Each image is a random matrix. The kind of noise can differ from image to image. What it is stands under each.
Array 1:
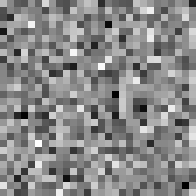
independent entries
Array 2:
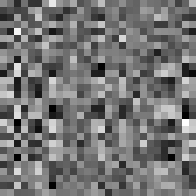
low rank plus noise
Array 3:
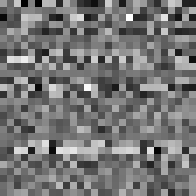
rows of uneven size
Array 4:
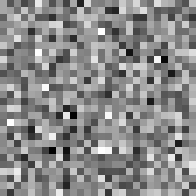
independent entries
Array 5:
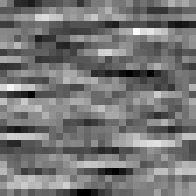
streaked along the rows
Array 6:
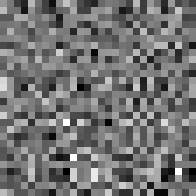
low rank plus noise
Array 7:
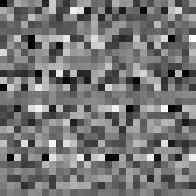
rows of uneven size
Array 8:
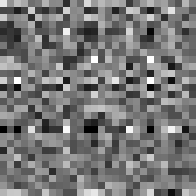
low rank plus noise
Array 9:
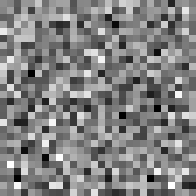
independent entries
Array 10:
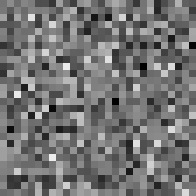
independent entries
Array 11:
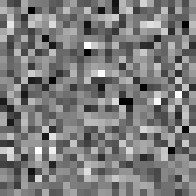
low rank plus noise
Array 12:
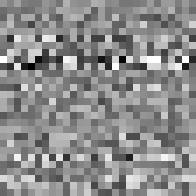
rows of uneven size
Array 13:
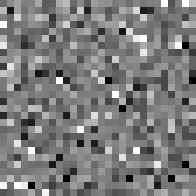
heavy tails
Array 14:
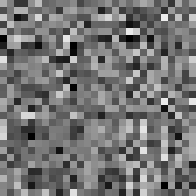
low rank plus noise
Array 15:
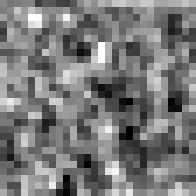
blotchy
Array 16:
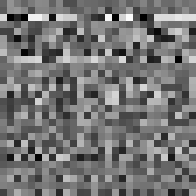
rows of uneven size
